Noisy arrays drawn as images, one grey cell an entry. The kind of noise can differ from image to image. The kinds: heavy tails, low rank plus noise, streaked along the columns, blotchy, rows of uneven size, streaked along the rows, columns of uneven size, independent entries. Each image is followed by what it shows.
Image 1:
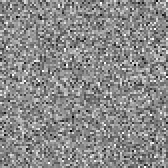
low rank plus noise
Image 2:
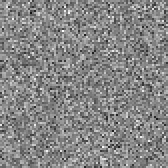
low rank plus noise
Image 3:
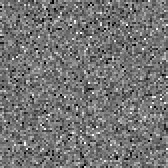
heavy tails
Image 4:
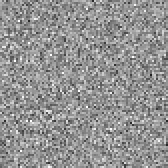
low rank plus noise
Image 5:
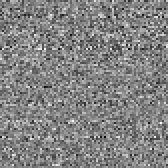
rows of uneven size
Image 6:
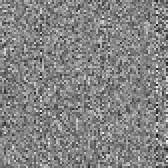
columns of uneven size
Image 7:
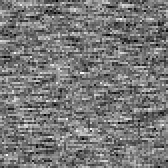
streaked along the rows
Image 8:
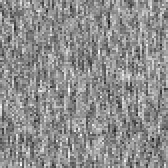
streaked along the columns
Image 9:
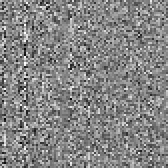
columns of uneven size
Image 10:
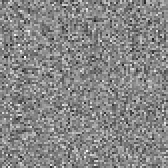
low rank plus noise
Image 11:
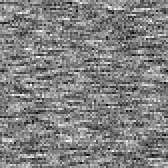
streaked along the rows
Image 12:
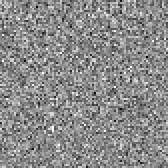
low rank plus noise
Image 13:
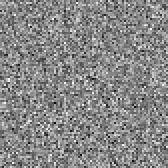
independent entries
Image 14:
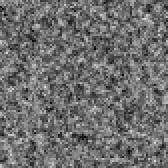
blotchy
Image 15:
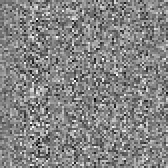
columns of uneven size
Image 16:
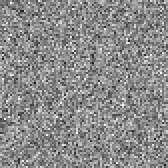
independent entries
